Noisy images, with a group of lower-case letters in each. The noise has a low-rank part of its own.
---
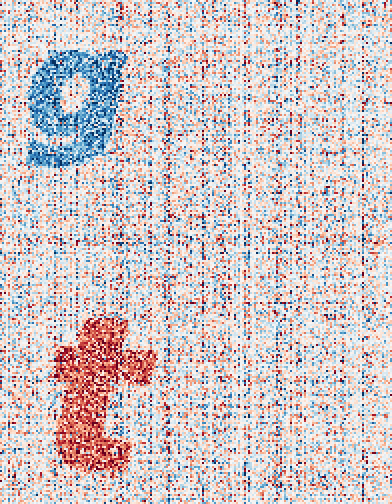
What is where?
top left: blue g; bottom left: red t
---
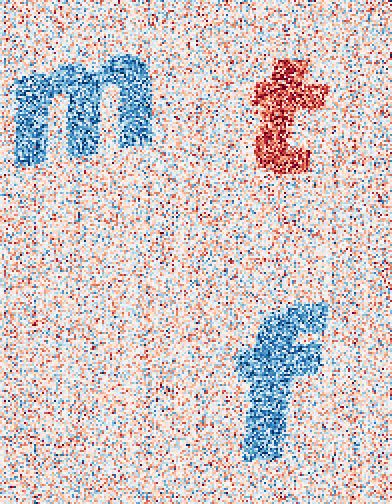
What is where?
top left: blue m; top right: red t; bottom right: blue f
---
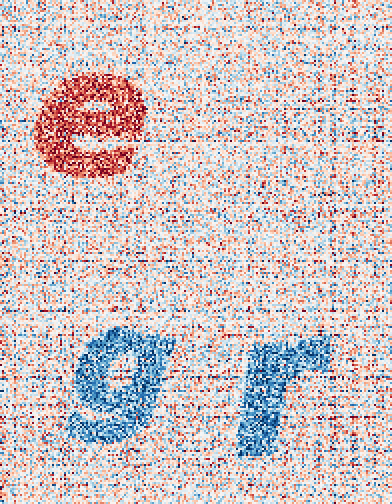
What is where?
top left: red e; bottom left: blue g; bottom right: blue r
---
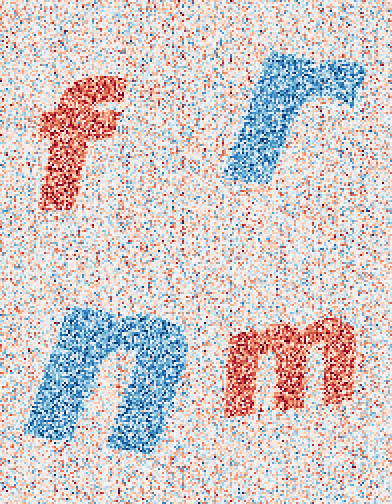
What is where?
top left: red f; top right: blue r; bottom left: blue n; bottom right: red m
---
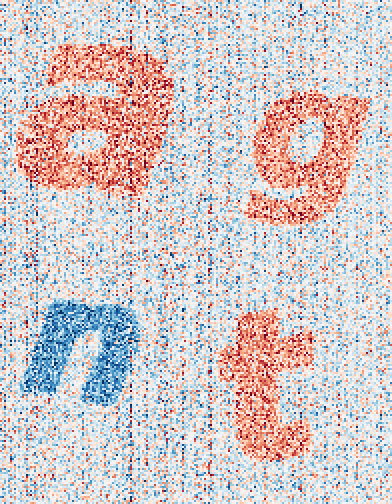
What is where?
top left: red a; top right: red g; bottom left: blue n; bottom right: red t
